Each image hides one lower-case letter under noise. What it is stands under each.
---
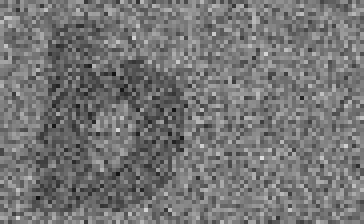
b
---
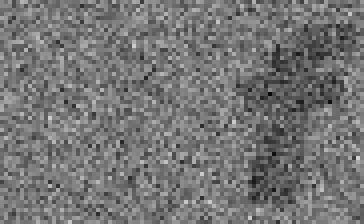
f
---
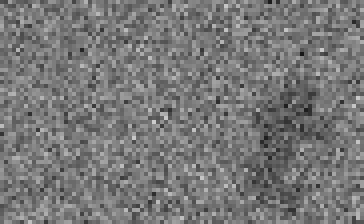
t
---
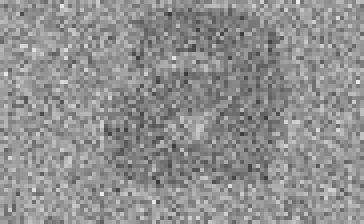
a
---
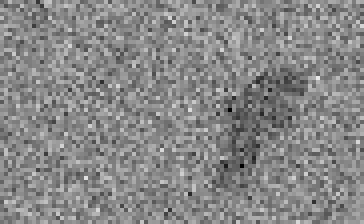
f
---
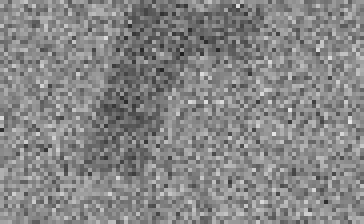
r
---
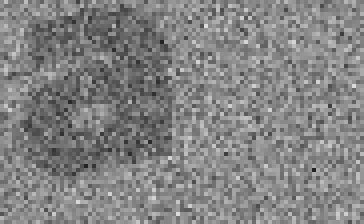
a
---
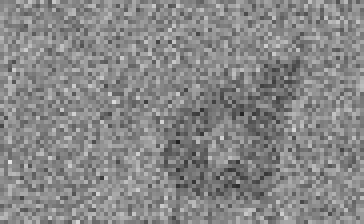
d
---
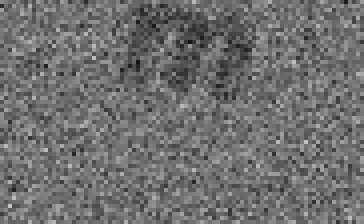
m
